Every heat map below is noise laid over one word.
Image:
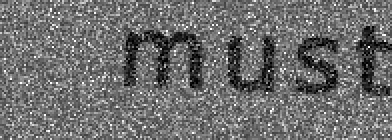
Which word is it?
must
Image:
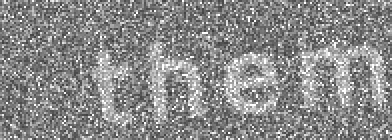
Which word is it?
them
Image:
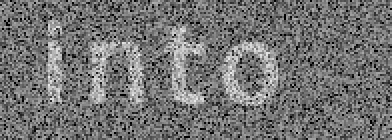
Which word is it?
into
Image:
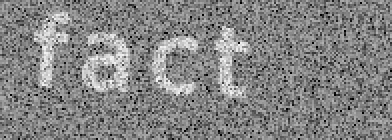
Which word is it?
fact
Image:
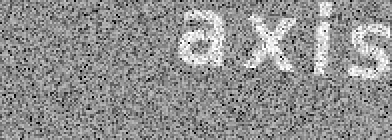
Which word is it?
axis
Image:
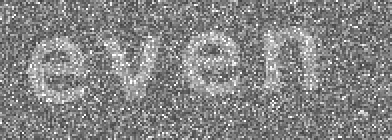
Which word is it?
even
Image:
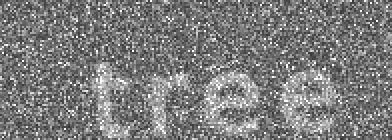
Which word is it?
tree
